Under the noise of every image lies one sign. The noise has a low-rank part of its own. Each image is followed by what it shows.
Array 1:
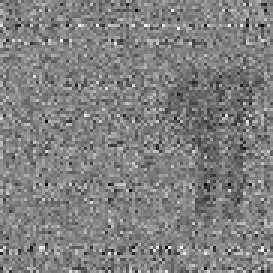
pilcrow
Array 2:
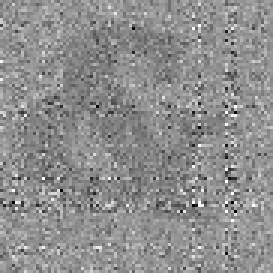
ampersand
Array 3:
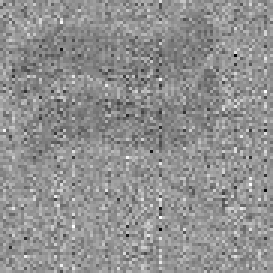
approximately sign
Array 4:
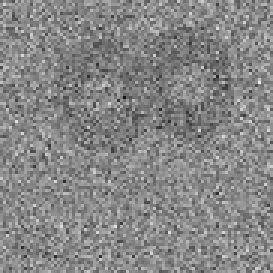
infinity sign
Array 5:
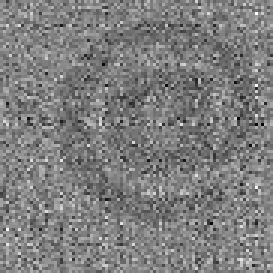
at sign
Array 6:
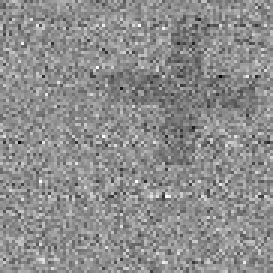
plus sign
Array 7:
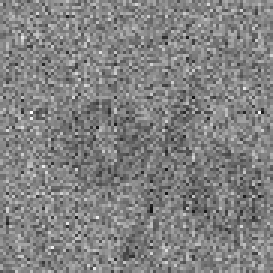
percent sign
